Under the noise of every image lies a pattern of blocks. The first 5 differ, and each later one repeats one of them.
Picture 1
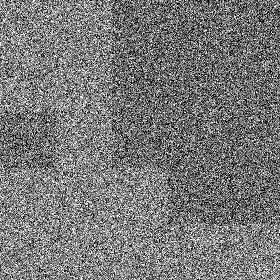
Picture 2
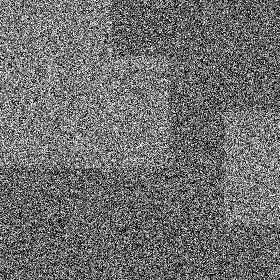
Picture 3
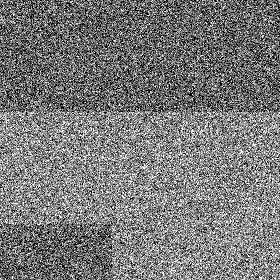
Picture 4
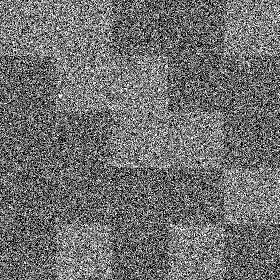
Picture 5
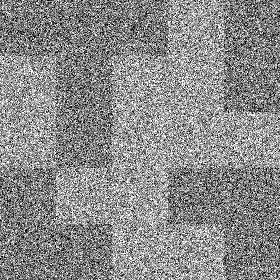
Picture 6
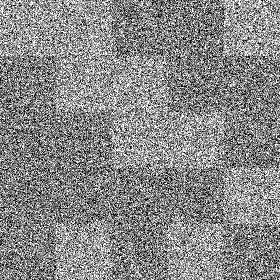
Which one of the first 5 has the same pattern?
4
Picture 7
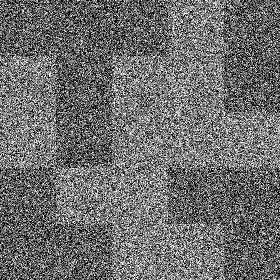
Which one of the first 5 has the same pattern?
5
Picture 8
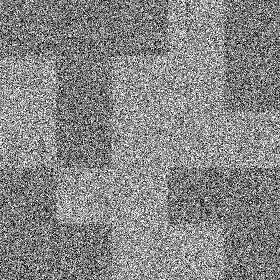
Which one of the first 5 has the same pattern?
5
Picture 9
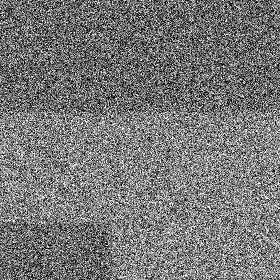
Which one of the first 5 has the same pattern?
3
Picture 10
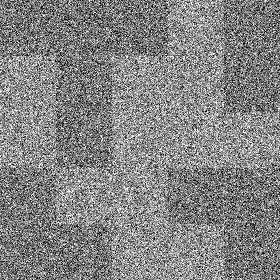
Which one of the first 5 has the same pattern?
5
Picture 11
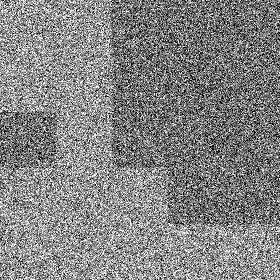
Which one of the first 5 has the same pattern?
1
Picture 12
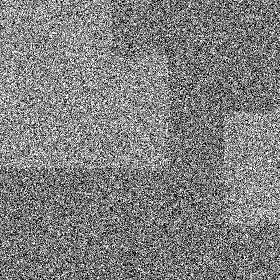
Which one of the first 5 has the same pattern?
2
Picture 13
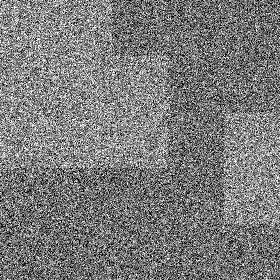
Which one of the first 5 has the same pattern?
2
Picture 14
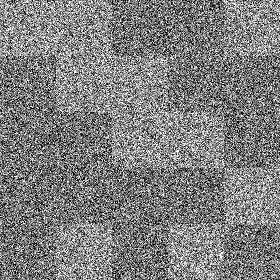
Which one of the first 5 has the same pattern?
4
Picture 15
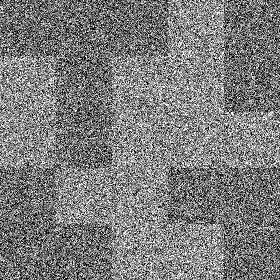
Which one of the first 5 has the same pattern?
5
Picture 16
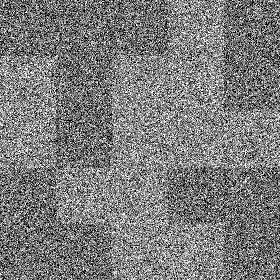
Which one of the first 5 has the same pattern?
5
